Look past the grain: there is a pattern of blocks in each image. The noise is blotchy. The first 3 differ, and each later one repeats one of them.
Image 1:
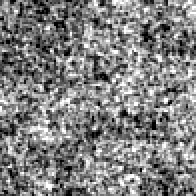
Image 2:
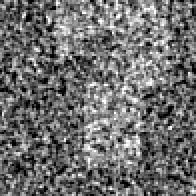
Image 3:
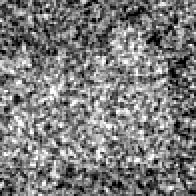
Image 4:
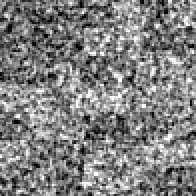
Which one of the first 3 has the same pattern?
1
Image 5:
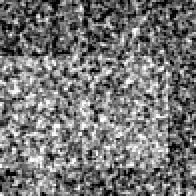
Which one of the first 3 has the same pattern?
3
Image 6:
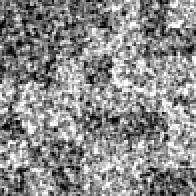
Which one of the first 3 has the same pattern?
1
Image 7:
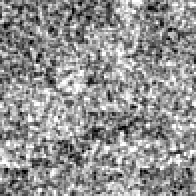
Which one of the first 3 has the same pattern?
1
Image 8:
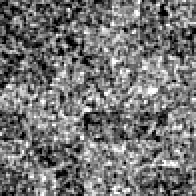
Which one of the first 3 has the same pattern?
1
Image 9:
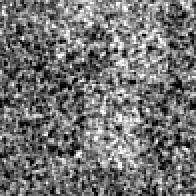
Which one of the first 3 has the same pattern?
2
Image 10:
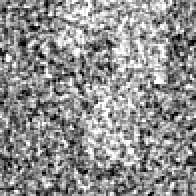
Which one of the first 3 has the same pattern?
2
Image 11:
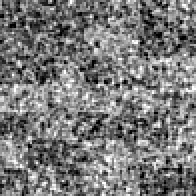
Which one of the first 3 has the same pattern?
1
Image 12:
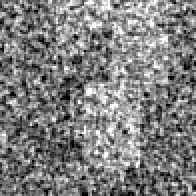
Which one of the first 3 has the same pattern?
2
